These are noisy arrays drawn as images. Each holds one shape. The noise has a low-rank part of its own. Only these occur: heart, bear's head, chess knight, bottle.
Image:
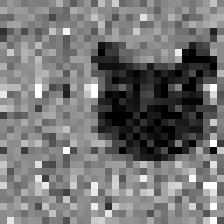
dark bear's head
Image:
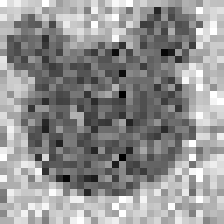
dark bear's head
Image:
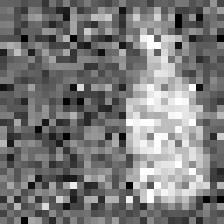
light bottle
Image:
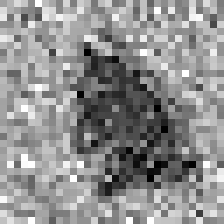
dark chess knight
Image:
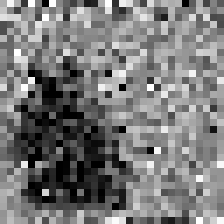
dark chess knight
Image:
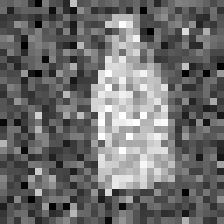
light bottle
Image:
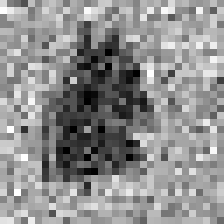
dark chess knight
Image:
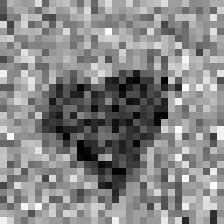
dark heart
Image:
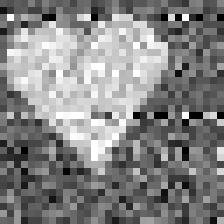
light heart
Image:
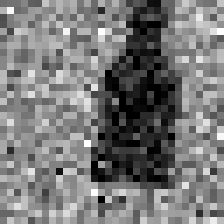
dark bottle
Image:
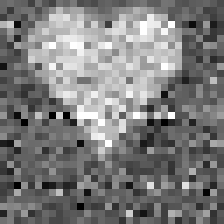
light heart
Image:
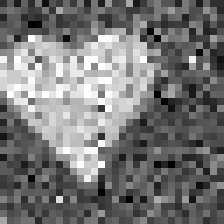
light heart
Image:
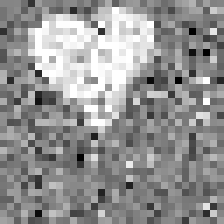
light heart
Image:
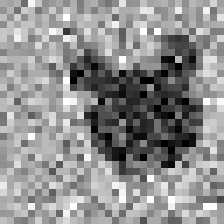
dark bear's head
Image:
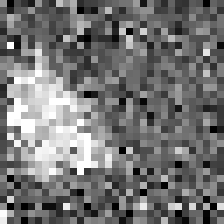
light chess knight
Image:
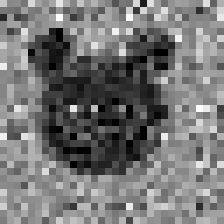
dark bear's head
